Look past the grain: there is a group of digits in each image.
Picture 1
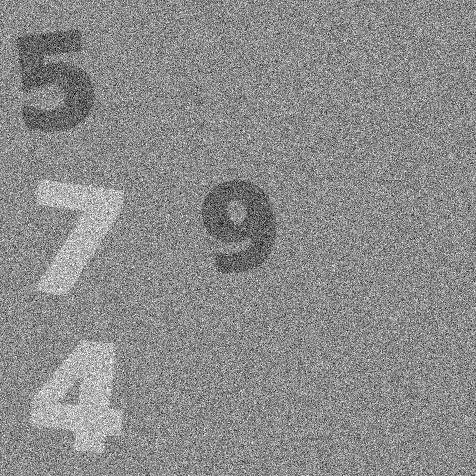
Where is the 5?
top left
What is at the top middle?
nothing
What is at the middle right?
nothing
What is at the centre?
9
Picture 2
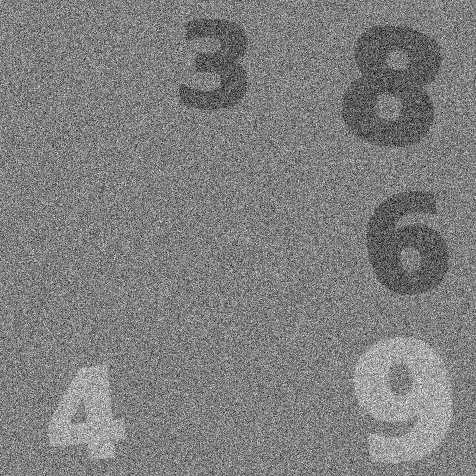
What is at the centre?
nothing
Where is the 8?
top right
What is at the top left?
nothing
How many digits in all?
5
